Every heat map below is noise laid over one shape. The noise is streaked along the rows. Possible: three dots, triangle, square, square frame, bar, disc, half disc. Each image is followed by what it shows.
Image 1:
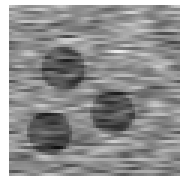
three dots
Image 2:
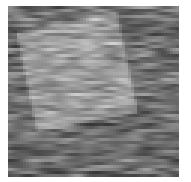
square
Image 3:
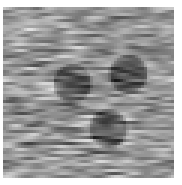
three dots
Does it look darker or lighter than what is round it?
darker
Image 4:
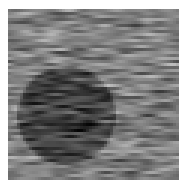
disc
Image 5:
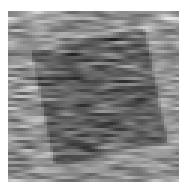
square
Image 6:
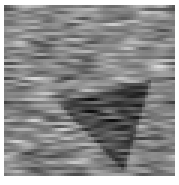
triangle
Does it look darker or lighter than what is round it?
darker
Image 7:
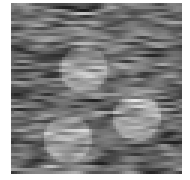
three dots
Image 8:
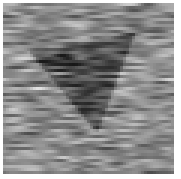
triangle
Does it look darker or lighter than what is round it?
darker
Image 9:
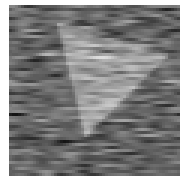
triangle
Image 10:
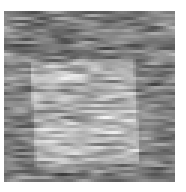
square
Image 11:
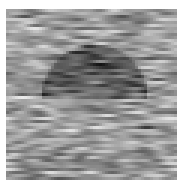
half disc
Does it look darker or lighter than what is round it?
darker
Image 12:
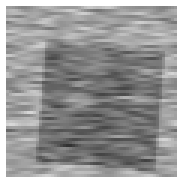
square
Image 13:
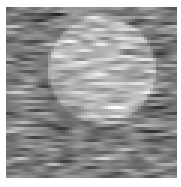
disc
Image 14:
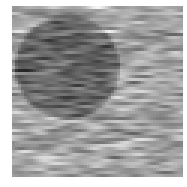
disc
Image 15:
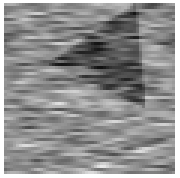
triangle
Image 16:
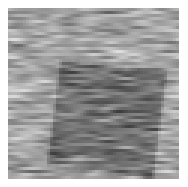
square
